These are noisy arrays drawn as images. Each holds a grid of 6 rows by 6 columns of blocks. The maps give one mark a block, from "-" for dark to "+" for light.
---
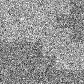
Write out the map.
+ + + + + -
+ + + + - -
+ + + + + -
- - - + + +
- - - - + +
- - - - - -
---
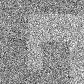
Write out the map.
- - - - - -
- - + + + +
- - + + + +
- - + - - +
- - + - - +
- - - - - +
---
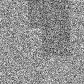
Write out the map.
+ + - - - +
+ + - - - +
+ + + - - +
+ + + - - +
+ + + + + +
+ + + + + +
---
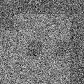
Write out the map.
- - - - - -
- + + + + -
+ + + + + -
+ + - + - -
+ + + + + -
+ + + + + -
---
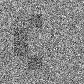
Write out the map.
+ + + + + +
+ + - + + +
+ - + + + +
+ - + + + +
+ + - + + +
+ + + + + +
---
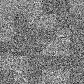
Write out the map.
+ + + - - +
+ - + + - -
+ - - - + -
- - - + + -
+ + - - - -
- + - + + -
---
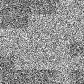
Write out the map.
- - - - + +
- - + + + +
+ + + + + +
+ + + + + -
- + + + + +
- - - - + -
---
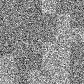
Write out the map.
- - - + - -
- - - - + -
- - - - + +
- - - + + -
+ - - + + -
+ - + + + -
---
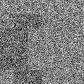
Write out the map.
+ + + + + +
+ - - + + +
- - + + + +
- - + + + +
- - + + + +
+ - - + + +
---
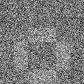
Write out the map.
- - - - - -
- - - - - -
- - + + - -
- + - - + -
- + - - + -
- - + + - -
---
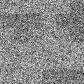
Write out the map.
+ + + + + -
- - - + - -
+ - + + + -
+ + + + + +
+ + + + + +
+ + + - - -
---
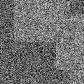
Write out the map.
- + + + + -
- + + + + +
- + + + + +
- - - - + +
- - - - + +
- - - - - +
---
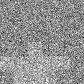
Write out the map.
- - - - - -
- - - - - -
- - - - - -
- - + - - -
+ + + + + -
- + + + - -
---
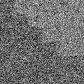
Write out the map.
- + + + + +
- - + + + +
- - - + + +
- - - - + +
- - - - - -
- - - - - -
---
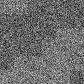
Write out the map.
+ + - - - -
- - - - - -
- - - - + +
- - - + + +
- + + + + +
+ + + + + -
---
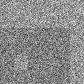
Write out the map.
+ + + + + +
+ + + + + +
- - - - - +
- - - - - +
- + - - - +
- - - - - +
